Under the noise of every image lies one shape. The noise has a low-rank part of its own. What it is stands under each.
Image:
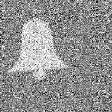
bell
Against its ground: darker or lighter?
lighter
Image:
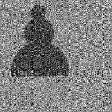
chess pawn
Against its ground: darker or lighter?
darker
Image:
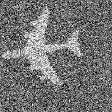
airplane
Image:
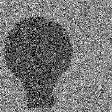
light bulb
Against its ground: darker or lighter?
darker
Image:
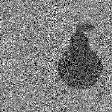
pear
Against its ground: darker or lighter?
darker
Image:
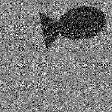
fish
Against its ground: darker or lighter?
darker
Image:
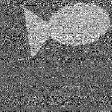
fish
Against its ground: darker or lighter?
lighter
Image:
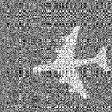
airplane
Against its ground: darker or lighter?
lighter
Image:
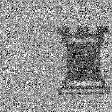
chess rook
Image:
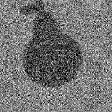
pear
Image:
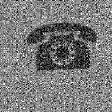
telephone
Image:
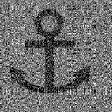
anchor
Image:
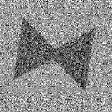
bow tie
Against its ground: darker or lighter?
darker
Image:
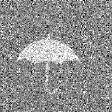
umbrella
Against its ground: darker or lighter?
lighter
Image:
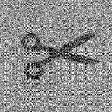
pair of scissors
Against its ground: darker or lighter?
darker
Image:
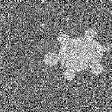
turtle
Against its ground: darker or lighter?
lighter
